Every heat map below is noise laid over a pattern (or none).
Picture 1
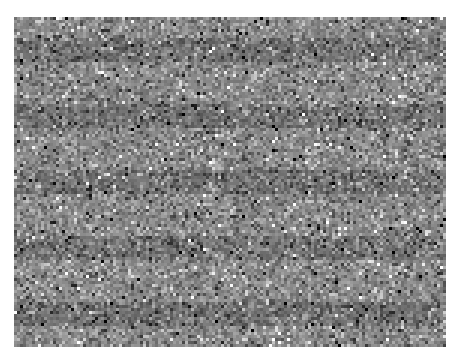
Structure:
horizontal stripes
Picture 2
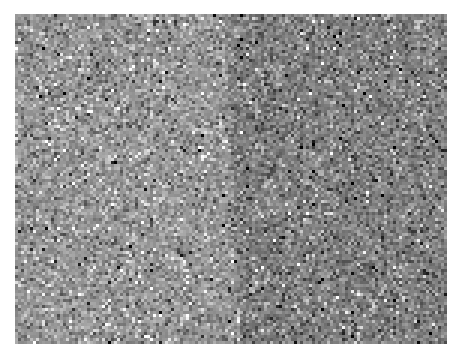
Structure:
a sharp edge
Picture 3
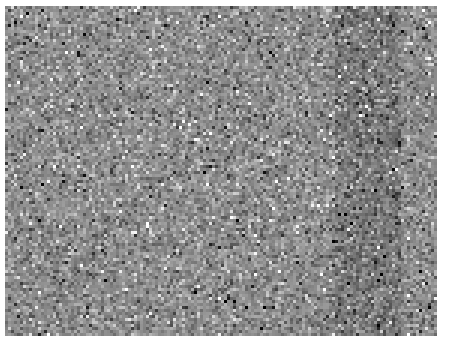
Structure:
one vertical stripe
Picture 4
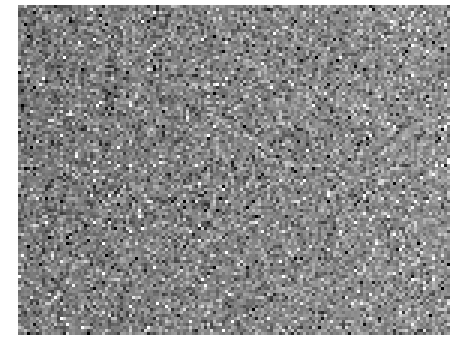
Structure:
a smooth slope
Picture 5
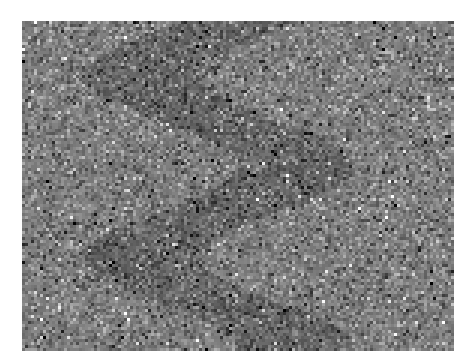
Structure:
a wavy band
